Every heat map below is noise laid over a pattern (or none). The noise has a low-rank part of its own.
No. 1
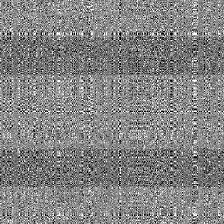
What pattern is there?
horizontal stripes
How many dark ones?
2
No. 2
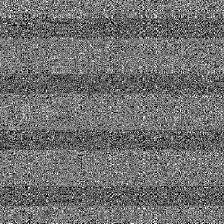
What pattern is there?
horizontal stripes
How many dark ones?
4
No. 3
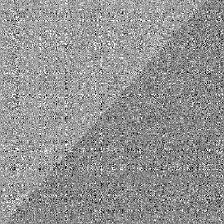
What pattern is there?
a sharp edge
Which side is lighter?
top left
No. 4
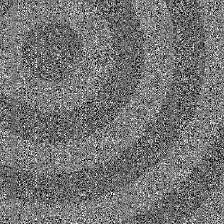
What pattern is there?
rings round one point
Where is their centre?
top left
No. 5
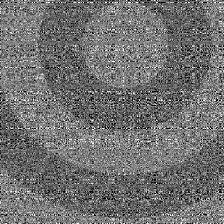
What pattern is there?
rings round one point
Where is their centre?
top middle
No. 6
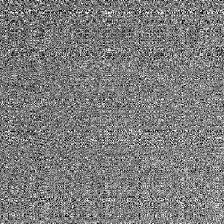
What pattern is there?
a smooth slope
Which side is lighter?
bottom right
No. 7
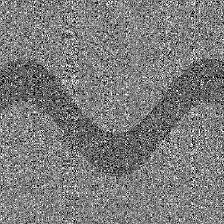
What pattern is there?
a wavy band
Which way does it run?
left to right
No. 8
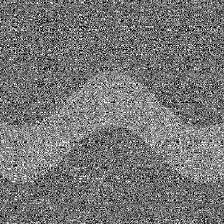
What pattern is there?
a wavy band
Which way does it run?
left to right
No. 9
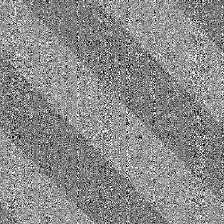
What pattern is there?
diagonal stripes
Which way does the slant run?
top left to bottom right
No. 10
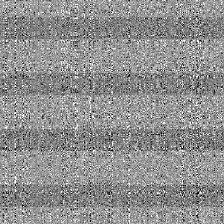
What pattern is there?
horizontal stripes
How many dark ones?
4
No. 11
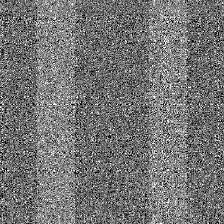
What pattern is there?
vertical stripes
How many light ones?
2
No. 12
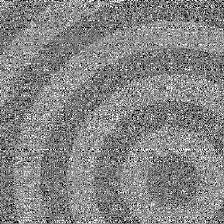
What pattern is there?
rings round one point
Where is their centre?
bottom right
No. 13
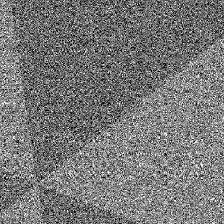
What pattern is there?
spokes from one point
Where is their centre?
bottom left
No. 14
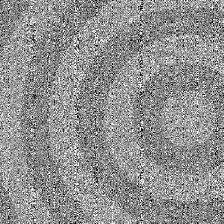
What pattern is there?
rings round one point
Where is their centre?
middle right
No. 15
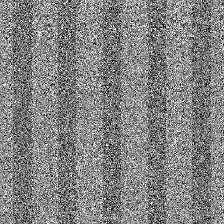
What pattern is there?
vertical stripes
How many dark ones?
5
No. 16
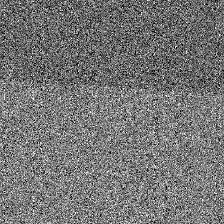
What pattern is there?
a sharp edge
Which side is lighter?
bottom
